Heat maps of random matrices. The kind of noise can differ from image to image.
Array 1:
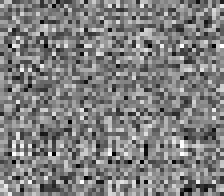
low rank plus noise
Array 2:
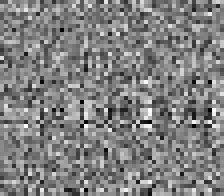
low rank plus noise
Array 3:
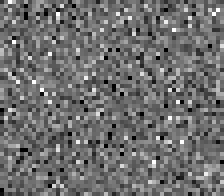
heavy tails
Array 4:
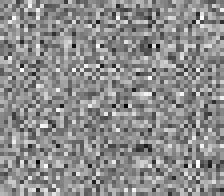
low rank plus noise
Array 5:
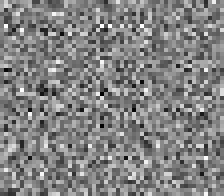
low rank plus noise
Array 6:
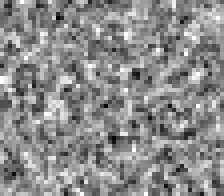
blotchy
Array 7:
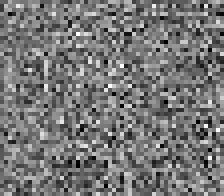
low rank plus noise
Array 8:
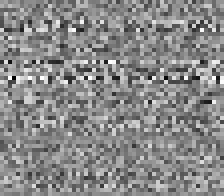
rows of uneven size
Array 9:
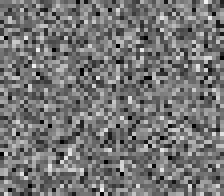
independent entries
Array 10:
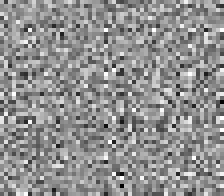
low rank plus noise
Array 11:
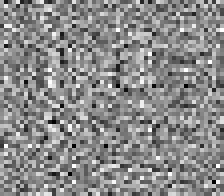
low rank plus noise
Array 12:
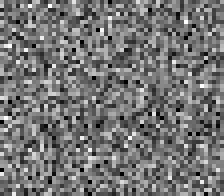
independent entries
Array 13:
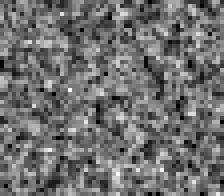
blotchy
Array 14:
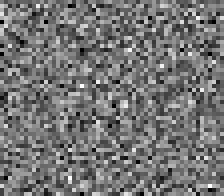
low rank plus noise
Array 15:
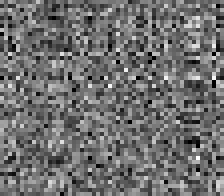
low rank plus noise
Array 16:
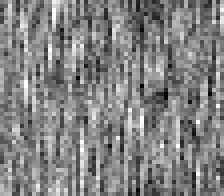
streaked along the columns
